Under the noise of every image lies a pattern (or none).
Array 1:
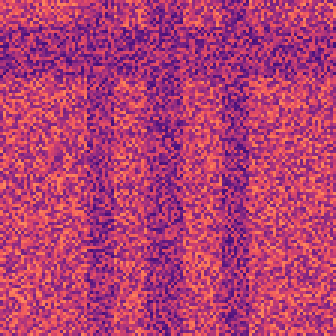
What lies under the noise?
bands of rows crossing bands of columns
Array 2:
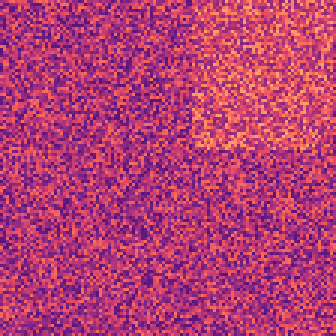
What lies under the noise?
one block
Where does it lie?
top right
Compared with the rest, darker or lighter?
lighter
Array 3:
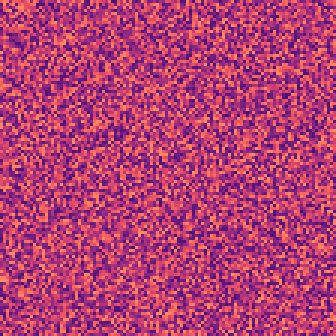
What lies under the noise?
only noise
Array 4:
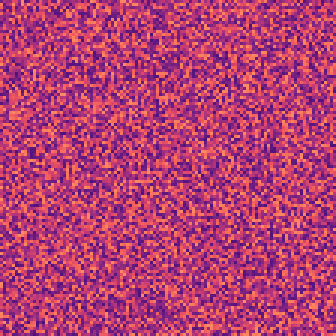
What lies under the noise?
only noise
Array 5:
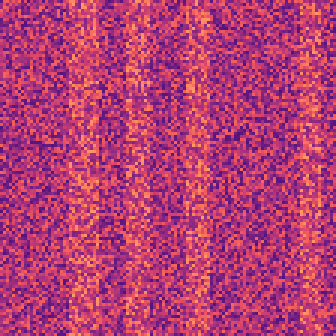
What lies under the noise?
bands of columns
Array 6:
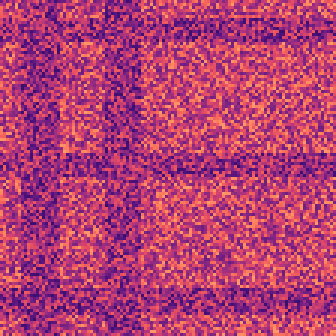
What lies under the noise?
bands of rows crossing bands of columns
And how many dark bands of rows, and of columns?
3 and 2
